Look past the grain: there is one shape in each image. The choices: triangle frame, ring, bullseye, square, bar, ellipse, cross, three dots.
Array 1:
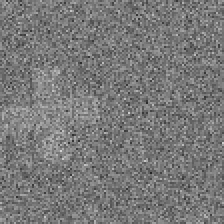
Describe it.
light cross, middle left
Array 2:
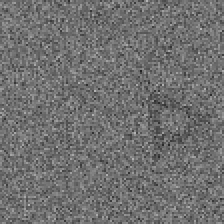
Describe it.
dark triangle frame, middle right
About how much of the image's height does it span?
a third
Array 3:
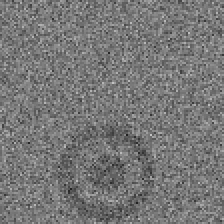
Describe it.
dark bullseye, bottom middle
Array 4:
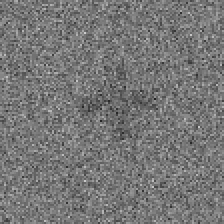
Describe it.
dark cross, centre
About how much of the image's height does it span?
a third
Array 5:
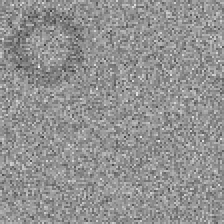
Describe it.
dark ring, top left
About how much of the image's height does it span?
a third
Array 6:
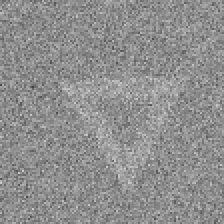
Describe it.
light triangle frame
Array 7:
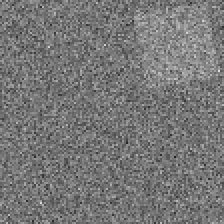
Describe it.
light square, top right
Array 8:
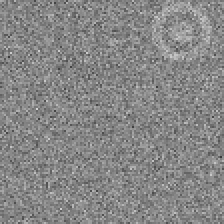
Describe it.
light bullseye, top right
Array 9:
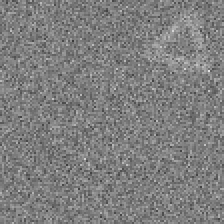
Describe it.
light triangle frame, top right
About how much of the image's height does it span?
a third
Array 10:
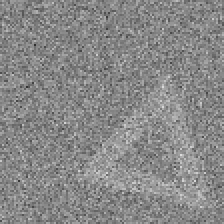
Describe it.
light triangle frame
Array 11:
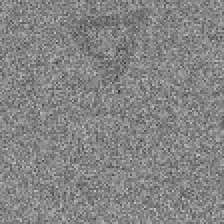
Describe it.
dark triangle frame, top middle
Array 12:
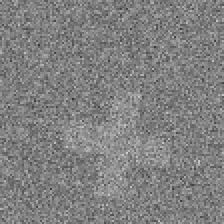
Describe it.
light cross
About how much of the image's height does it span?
half
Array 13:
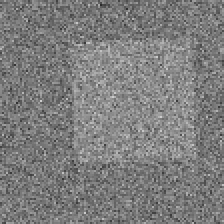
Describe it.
light square
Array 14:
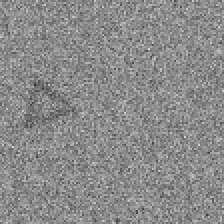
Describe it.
dark triangle frame, middle left
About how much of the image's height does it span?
a quarter
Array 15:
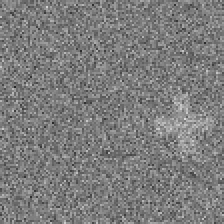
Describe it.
light cross, middle right
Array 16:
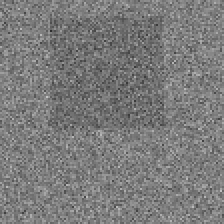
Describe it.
dark square
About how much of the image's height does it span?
half
